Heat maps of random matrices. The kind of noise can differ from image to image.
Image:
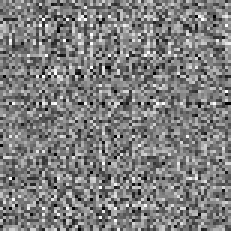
low rank plus noise
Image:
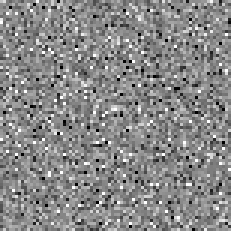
heavy tails
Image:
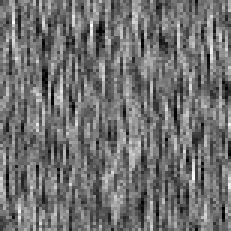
streaked along the columns
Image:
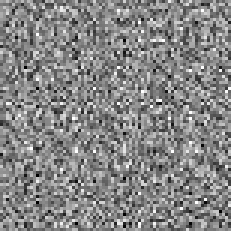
low rank plus noise
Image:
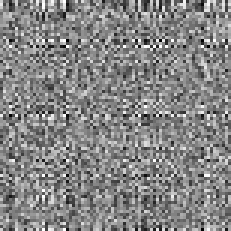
low rank plus noise
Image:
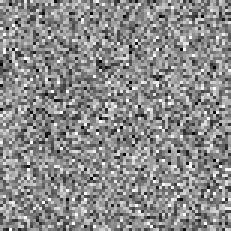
independent entries
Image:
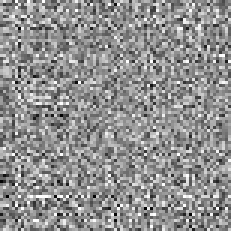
low rank plus noise
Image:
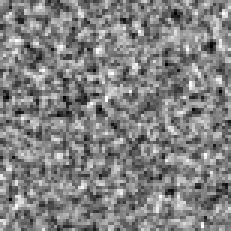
blotchy
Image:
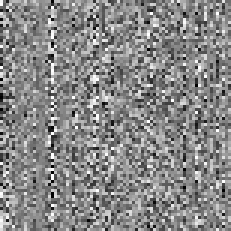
columns of uneven size
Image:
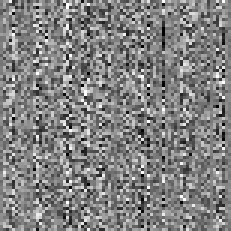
columns of uneven size
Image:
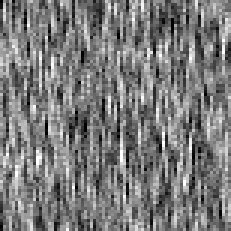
streaked along the columns
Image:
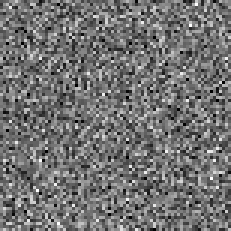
independent entries
